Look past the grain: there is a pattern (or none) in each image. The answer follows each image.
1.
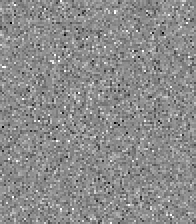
only noise
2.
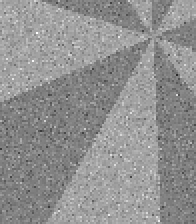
spokes from one point
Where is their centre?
top right
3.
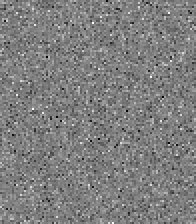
only noise
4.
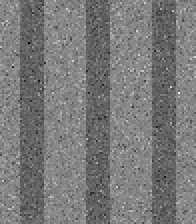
vertical stripes
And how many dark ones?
3
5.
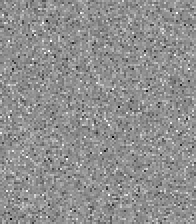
only noise
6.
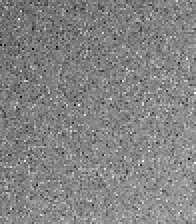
a smooth slope
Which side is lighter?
bottom right
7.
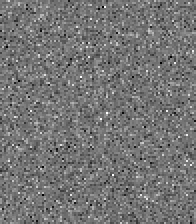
only noise
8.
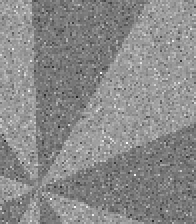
spokes from one point
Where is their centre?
bottom left
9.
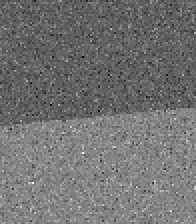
a sharp edge
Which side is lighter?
bottom
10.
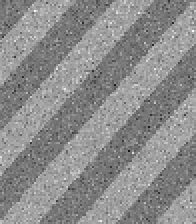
diagonal stripes
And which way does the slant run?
bottom left to top right
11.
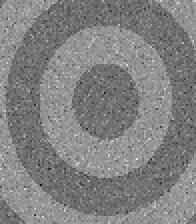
rings round one point
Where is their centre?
centre
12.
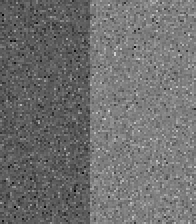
a sharp edge
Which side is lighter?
right
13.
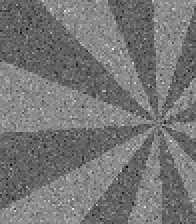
spokes from one point
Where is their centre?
middle right
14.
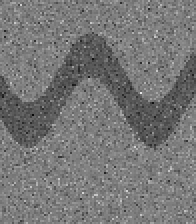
a wavy band
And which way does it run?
left to right
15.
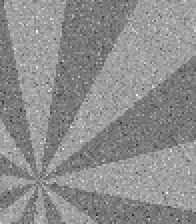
spokes from one point
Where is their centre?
bottom left
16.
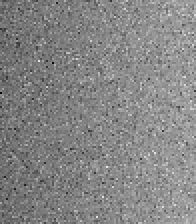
a smooth slope
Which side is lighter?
right
